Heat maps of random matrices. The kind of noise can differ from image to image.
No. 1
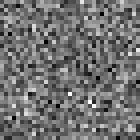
independent entries
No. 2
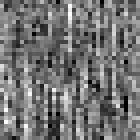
streaked along the columns
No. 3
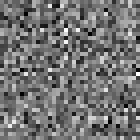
low rank plus noise
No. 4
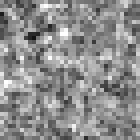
blotchy
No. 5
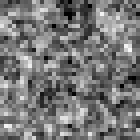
blotchy
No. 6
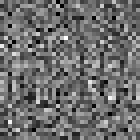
low rank plus noise
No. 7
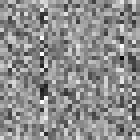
columns of uneven size
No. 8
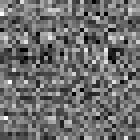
low rank plus noise
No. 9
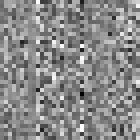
columns of uneven size
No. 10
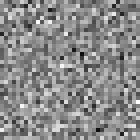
independent entries
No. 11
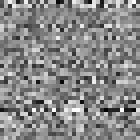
rows of uneven size
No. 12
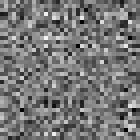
low rank plus noise
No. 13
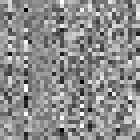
columns of uneven size
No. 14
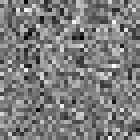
low rank plus noise
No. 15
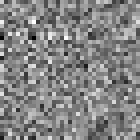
low rank plus noise
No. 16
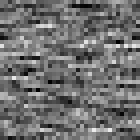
streaked along the rows
